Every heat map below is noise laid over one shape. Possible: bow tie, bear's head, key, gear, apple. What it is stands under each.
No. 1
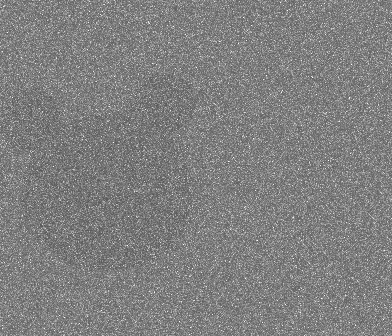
bear's head
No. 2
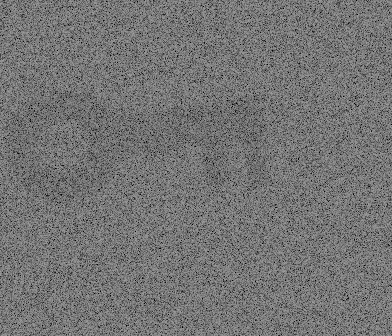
key
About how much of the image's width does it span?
two thirds
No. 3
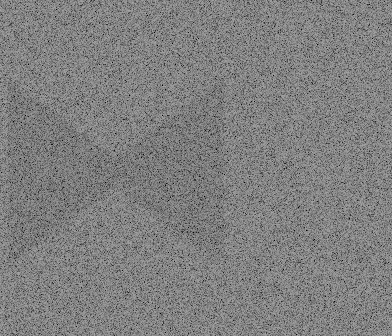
bow tie
